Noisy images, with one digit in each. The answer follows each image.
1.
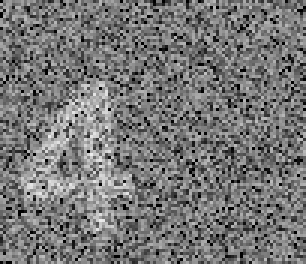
4
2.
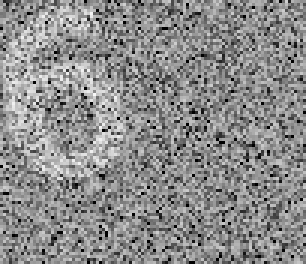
6
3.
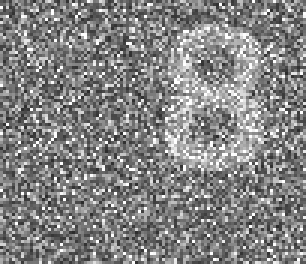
8
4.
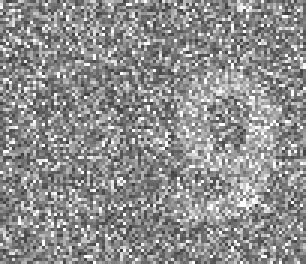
9
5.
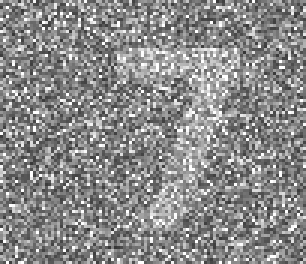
7
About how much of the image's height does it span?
two thirds
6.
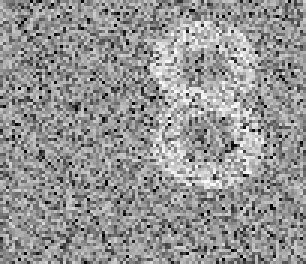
8
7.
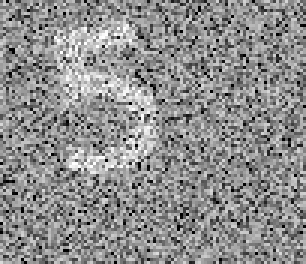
5
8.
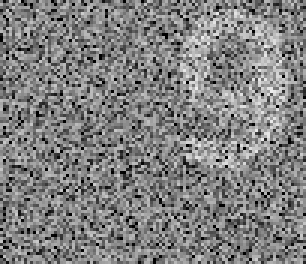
9
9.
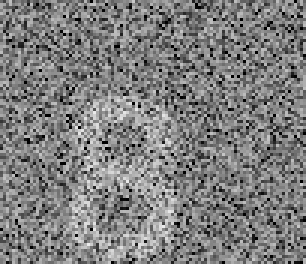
8
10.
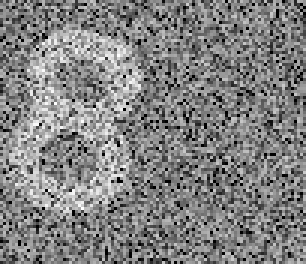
8
